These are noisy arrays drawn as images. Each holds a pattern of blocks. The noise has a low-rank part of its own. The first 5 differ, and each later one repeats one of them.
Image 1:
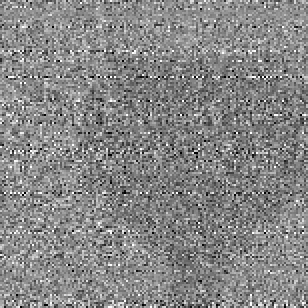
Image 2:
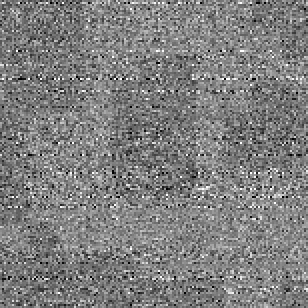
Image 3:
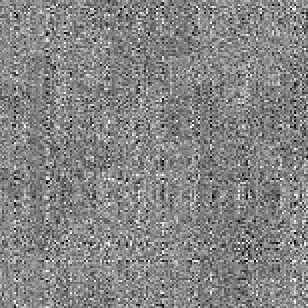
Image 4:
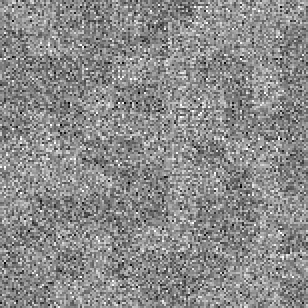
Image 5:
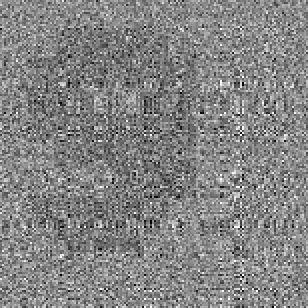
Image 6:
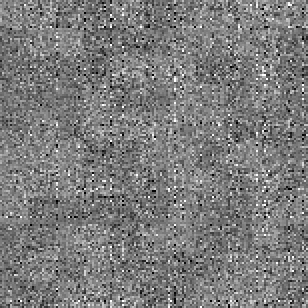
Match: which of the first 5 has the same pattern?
4
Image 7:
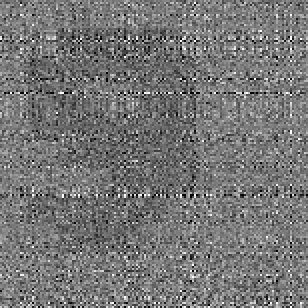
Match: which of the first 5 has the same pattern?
5
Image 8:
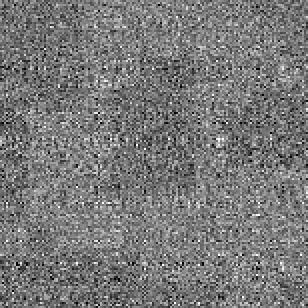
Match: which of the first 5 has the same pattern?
2
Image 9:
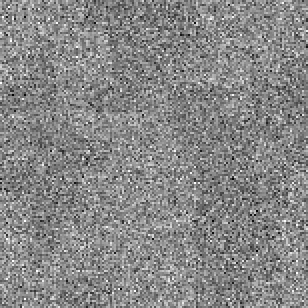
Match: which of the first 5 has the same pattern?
3
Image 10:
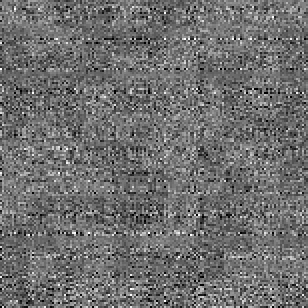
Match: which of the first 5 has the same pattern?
4
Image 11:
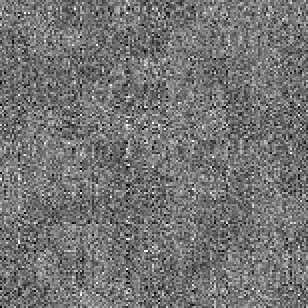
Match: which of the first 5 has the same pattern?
4
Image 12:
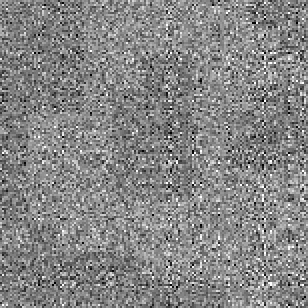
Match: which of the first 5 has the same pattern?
2
